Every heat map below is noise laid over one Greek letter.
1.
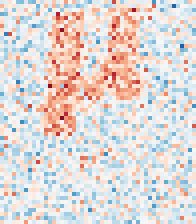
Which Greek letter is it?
mu
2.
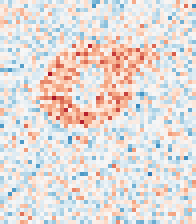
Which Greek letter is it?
sigma
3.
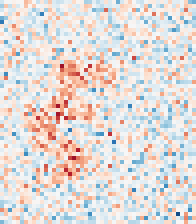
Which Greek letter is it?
xi
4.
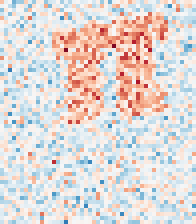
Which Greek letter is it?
pi
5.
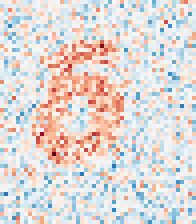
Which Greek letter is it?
delta
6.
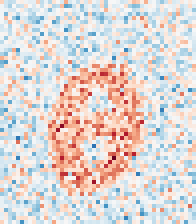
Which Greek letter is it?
theta
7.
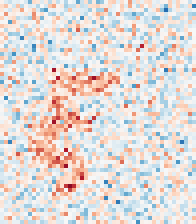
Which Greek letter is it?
xi
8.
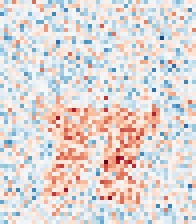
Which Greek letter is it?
pi
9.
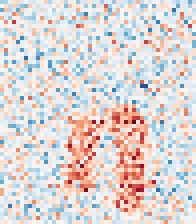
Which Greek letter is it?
eta
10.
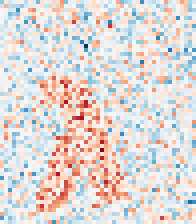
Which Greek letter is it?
lambda
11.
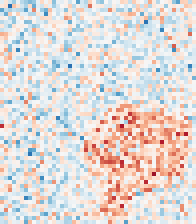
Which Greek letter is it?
phi
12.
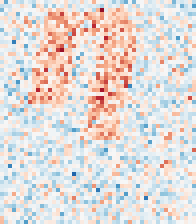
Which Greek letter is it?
eta
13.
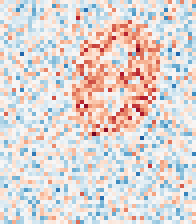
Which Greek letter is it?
theta
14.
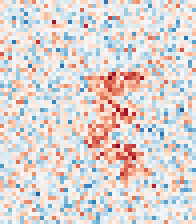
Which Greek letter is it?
xi
